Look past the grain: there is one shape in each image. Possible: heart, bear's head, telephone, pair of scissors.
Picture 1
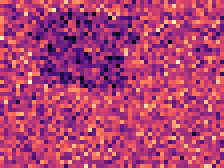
telephone
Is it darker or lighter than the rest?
darker
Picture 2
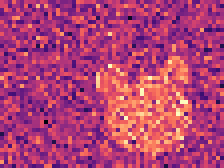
bear's head
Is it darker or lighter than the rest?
lighter
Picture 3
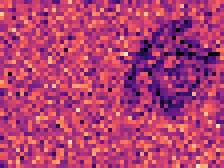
telephone
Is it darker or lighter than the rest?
darker
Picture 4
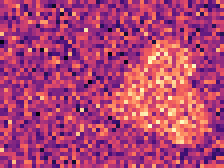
heart
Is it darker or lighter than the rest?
lighter
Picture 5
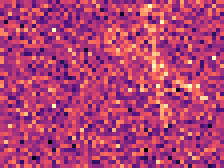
pair of scissors
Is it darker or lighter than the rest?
lighter
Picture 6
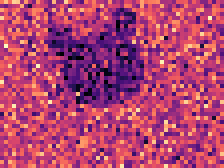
bear's head
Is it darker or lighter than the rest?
darker
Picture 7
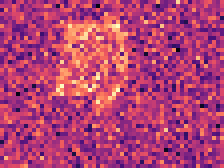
telephone
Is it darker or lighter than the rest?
lighter
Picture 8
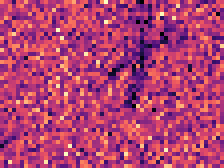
pair of scissors
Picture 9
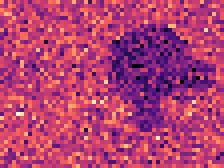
bear's head
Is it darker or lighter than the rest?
darker
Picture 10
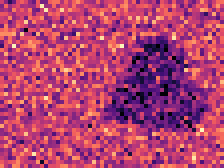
heart
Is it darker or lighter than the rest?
darker
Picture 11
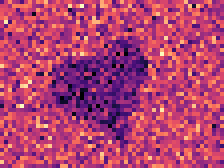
heart
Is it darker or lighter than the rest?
darker
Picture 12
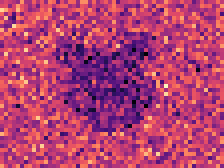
bear's head
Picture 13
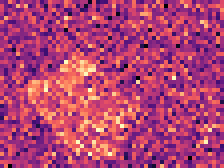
telephone
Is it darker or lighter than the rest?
lighter
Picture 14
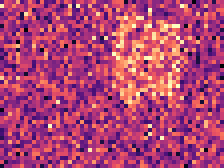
telephone
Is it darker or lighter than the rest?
lighter
